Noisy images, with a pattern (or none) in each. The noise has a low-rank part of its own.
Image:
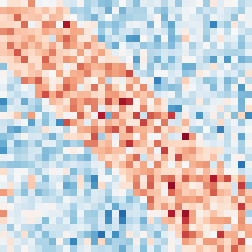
a diagonal band
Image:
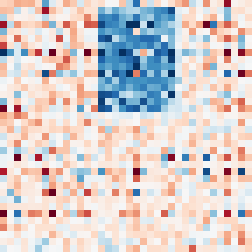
one block
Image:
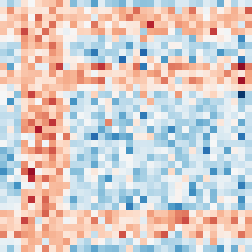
bands of rows crossing bands of columns
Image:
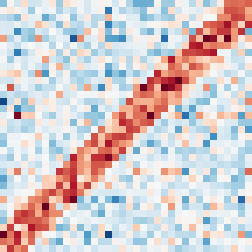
a diagonal band
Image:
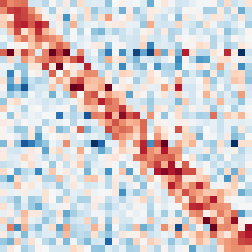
a diagonal band
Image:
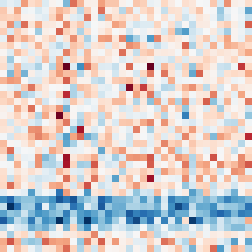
one band of rows
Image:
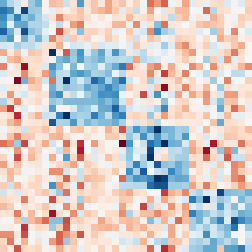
blocks along the diagonal
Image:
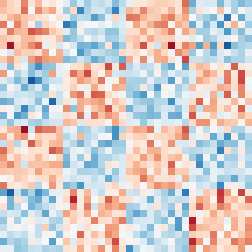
a checkerboard
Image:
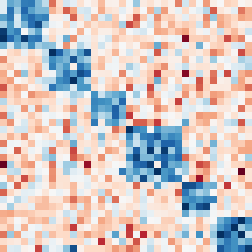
blocks along the diagonal
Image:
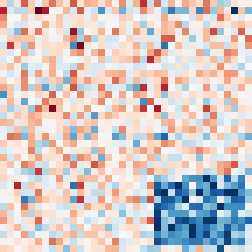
one block
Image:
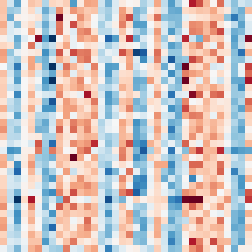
bands of columns
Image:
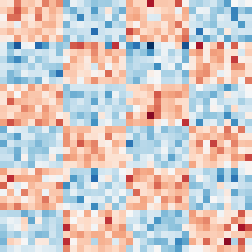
a checkerboard
